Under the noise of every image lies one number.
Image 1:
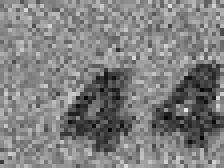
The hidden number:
44
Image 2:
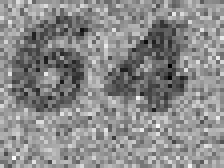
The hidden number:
64
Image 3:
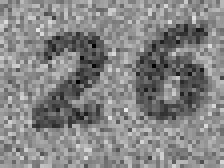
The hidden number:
26
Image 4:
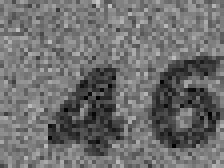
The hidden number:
46
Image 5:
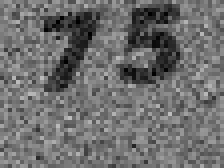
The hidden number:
75
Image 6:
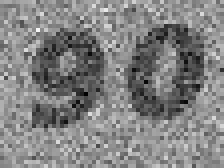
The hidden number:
90
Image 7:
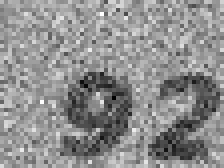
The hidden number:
92
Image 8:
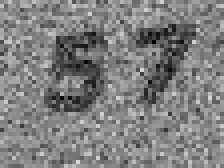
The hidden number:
57
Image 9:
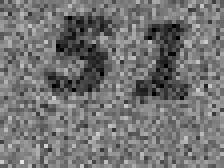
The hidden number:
51
